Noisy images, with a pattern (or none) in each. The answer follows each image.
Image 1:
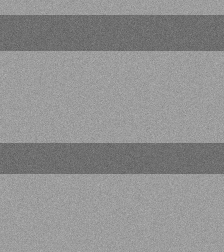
bands of rows
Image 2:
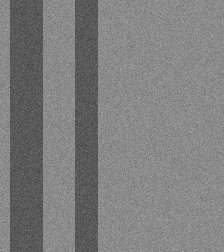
bands of columns
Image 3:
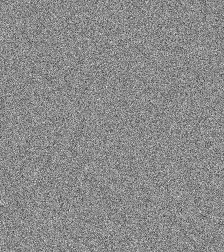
only noise
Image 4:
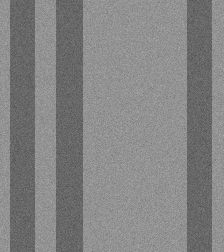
bands of columns
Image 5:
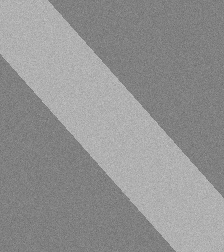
a diagonal band
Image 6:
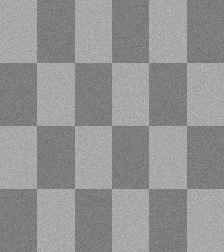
a checkerboard
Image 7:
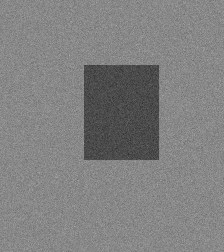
one block
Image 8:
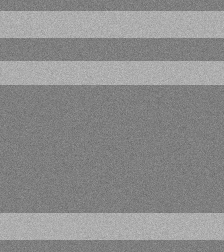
bands of rows
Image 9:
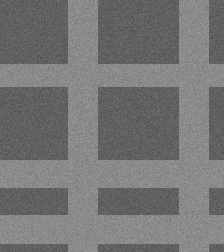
bands of rows crossing bands of columns
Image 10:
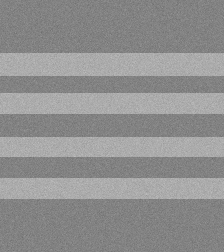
bands of rows
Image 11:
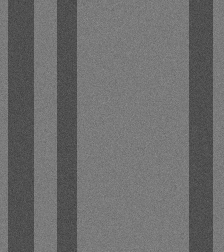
bands of columns
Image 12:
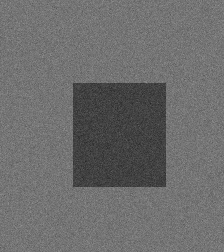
one block
